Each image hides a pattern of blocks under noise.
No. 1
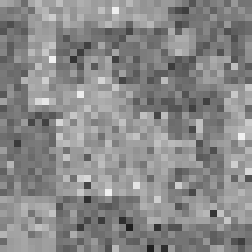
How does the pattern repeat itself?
mirrored about the diagonal from the bottom left
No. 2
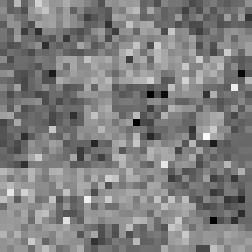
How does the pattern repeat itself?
no symmetry
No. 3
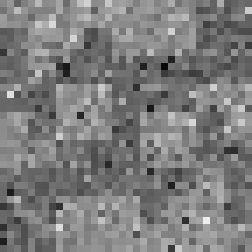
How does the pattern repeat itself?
the same after a half turn
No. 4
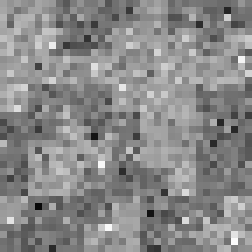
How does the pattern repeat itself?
no symmetry
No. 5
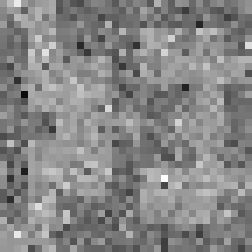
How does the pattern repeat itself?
top and bottom mirror each other
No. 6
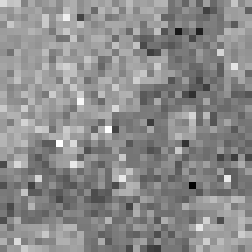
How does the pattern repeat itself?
mirrored about the diagonal from the top left
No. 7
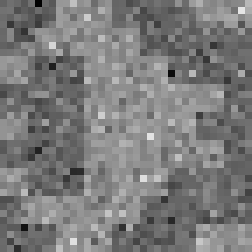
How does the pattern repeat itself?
top and bottom mirror each other
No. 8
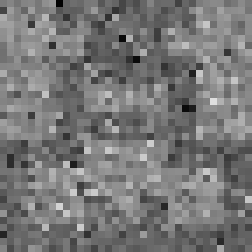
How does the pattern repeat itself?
left and right mirror each other
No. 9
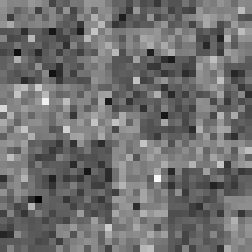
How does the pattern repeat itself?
mirrored about the diagonal from the bottom left
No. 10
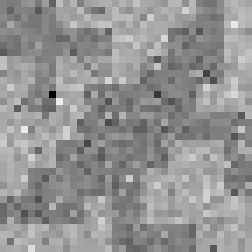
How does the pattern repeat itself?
mirrored about the diagonal from the top left
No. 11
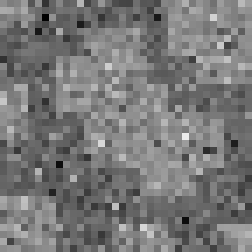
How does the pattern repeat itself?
mirrored about the diagonal from the bottom left
